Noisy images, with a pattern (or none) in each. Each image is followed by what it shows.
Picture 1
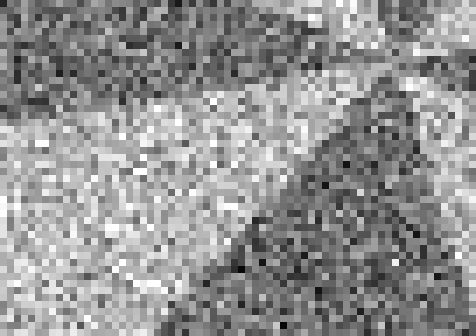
spokes from one point
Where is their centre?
top right
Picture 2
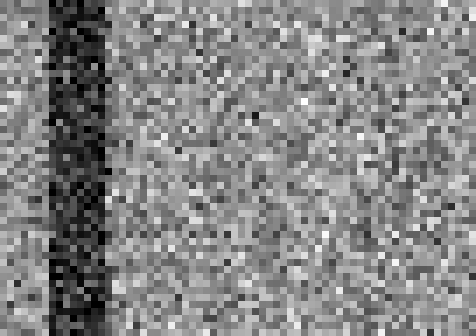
one vertical stripe
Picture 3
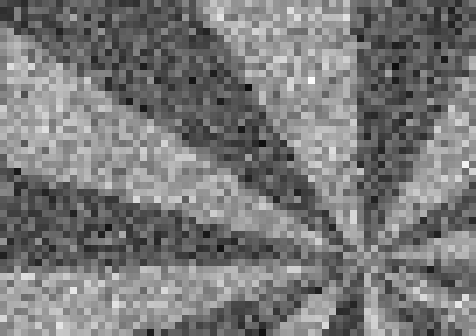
spokes from one point
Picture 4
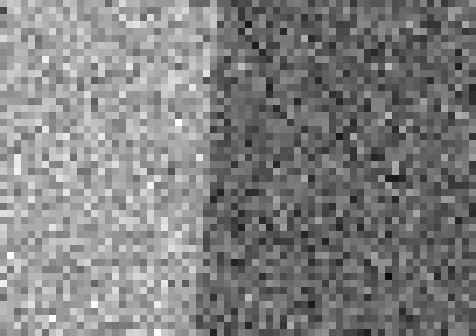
a sharp edge
